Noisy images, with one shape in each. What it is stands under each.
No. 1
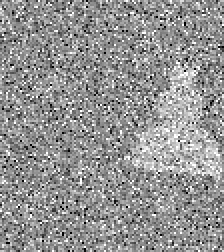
chess pawn
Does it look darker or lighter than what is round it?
lighter
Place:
middle right
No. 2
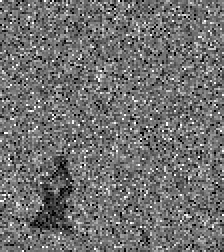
chess bishop
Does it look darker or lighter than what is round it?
darker
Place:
bottom left
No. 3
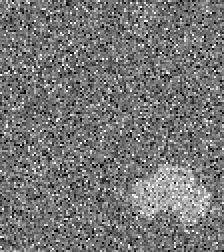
car
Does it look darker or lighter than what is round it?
lighter
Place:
bottom right
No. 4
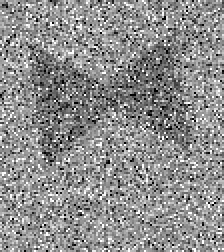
bow tie
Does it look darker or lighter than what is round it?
darker
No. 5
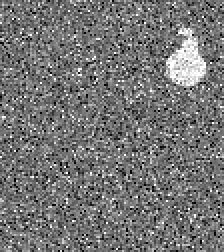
pear
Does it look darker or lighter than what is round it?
lighter
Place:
top right
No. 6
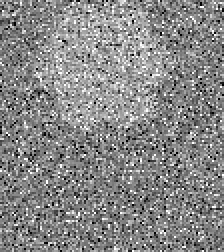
flower
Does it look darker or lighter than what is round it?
lighter
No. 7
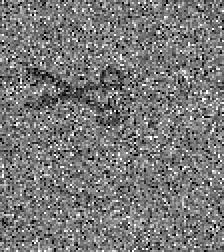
pair of scissors
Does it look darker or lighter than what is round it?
darker
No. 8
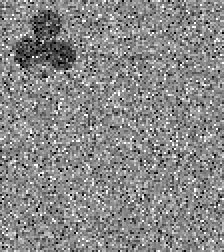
club
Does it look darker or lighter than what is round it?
darker
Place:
top left
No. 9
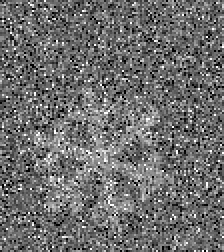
snowflake
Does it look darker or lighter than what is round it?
lighter
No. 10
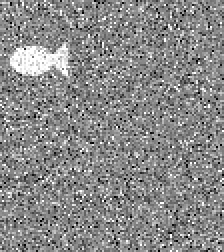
fish
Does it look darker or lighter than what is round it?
lighter
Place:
top left
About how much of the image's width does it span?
a quarter
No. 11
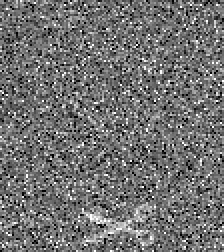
pair of scissors
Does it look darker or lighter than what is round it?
lighter
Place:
bottom middle
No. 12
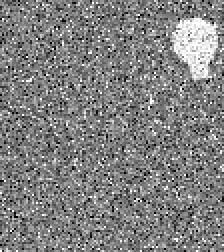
light bulb
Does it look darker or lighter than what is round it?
lighter
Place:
top right
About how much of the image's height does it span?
a quarter
